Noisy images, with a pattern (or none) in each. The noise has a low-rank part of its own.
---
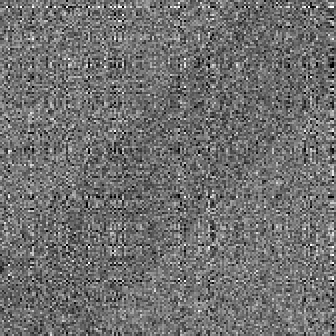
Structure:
a diagonal band
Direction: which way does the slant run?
bottom left to top right
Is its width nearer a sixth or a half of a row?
a half
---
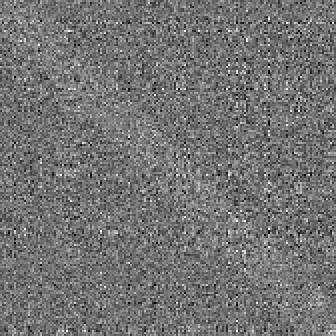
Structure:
a diagonal band
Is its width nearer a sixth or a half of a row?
a sixth
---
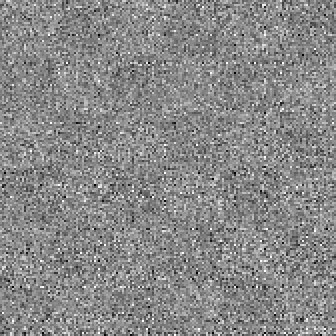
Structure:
a checkerboard
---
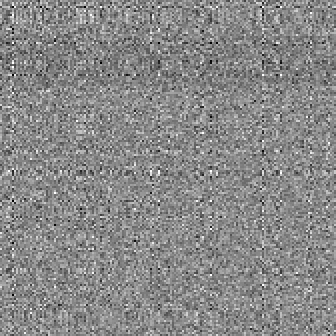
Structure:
one band of rows
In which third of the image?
top
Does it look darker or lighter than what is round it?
darker
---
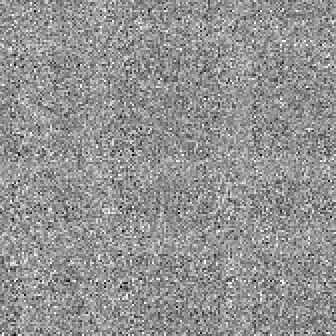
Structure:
bands of rows crossing bands of columns
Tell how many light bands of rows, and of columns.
3 and 3
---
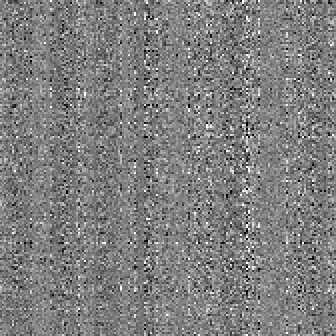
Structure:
bands of columns
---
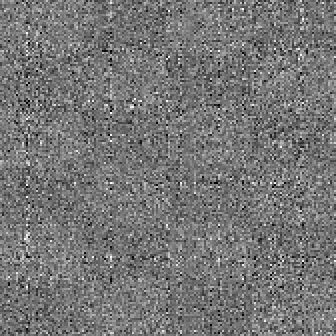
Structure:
a checkerboard
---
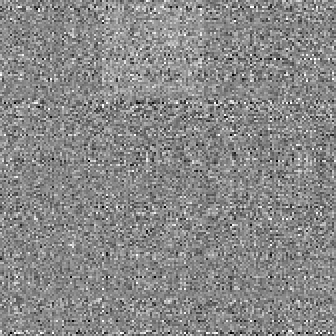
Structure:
one block
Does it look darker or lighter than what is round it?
lighter
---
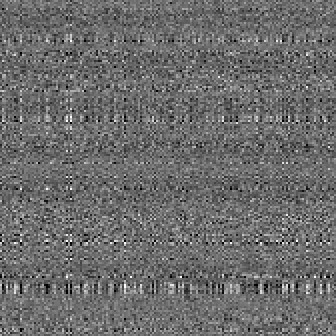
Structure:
bands of rows
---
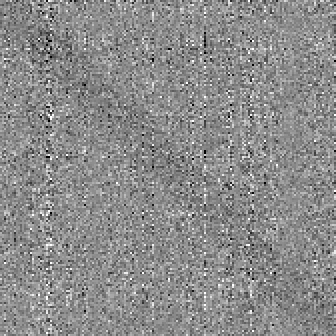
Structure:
a diagonal band
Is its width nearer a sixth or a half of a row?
a sixth
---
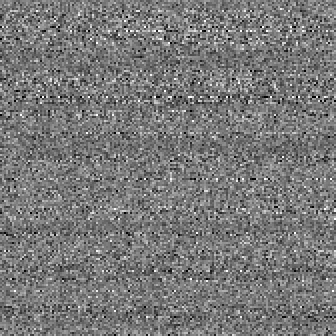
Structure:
bands of rows
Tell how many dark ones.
6
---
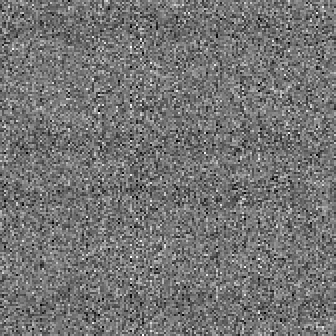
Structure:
bands of rows
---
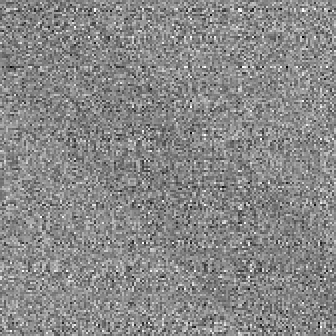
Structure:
a diagonal band
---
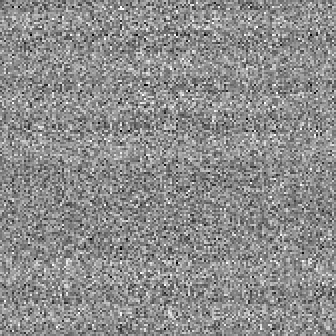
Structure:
bands of rows
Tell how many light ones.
6
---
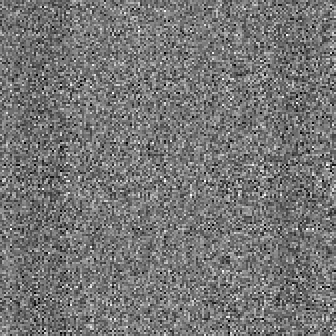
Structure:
bands of columns
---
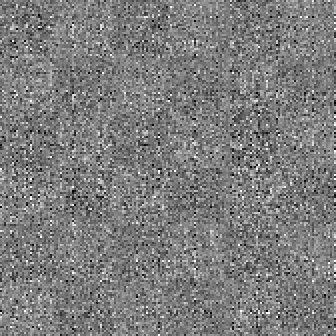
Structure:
a checkerboard
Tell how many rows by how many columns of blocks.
6 by 6
